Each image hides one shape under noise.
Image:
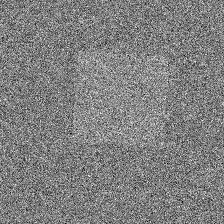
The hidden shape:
square
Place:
centre
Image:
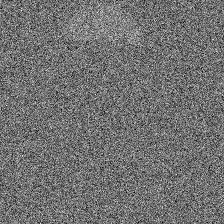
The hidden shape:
half disc
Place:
top middle
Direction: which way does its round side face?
up
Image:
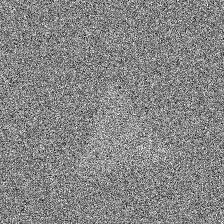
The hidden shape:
triangle
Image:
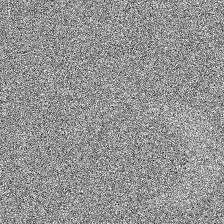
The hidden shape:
crescent
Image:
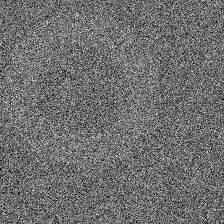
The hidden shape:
ring
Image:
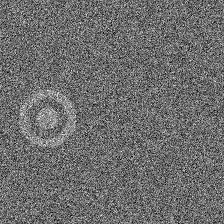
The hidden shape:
bullseye
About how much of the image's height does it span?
a quarter
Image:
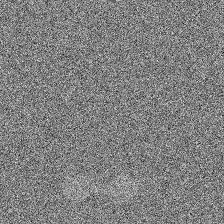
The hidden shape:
dumbbell
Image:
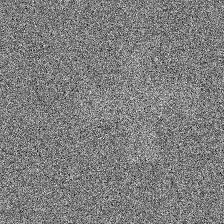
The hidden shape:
cross
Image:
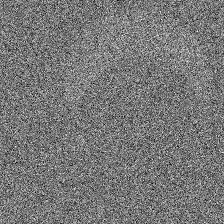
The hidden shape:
crescent
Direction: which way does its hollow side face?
down
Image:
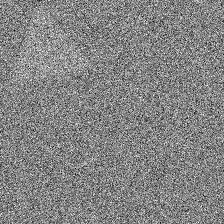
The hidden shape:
triangle
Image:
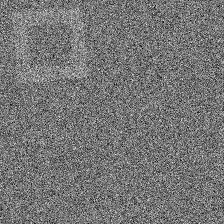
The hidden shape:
square frame
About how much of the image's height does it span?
a third
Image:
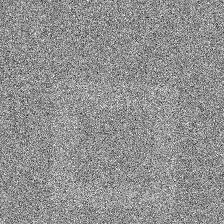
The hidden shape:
square frame
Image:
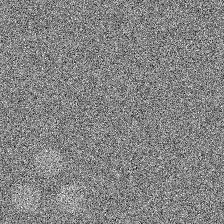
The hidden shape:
three dots
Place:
bottom left
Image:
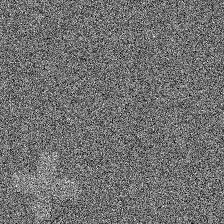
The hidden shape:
cross
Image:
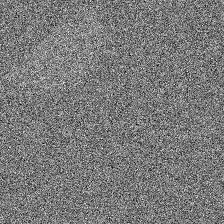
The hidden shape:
half disc
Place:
top left
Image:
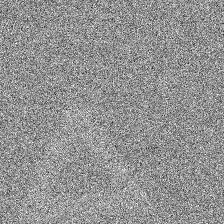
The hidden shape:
triangle frame
